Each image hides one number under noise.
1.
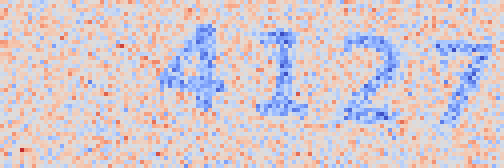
4127
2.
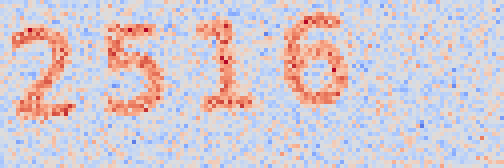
2516
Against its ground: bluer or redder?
redder
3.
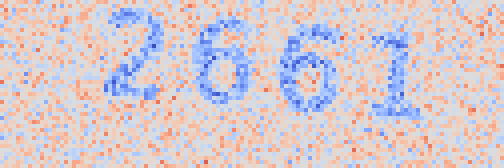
2661
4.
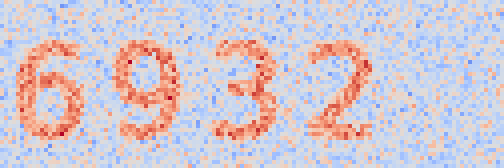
6932
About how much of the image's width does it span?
two thirds
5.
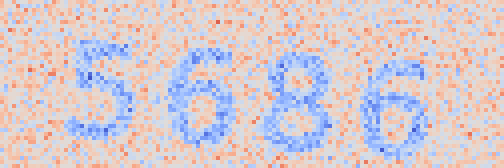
5686
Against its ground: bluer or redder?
bluer
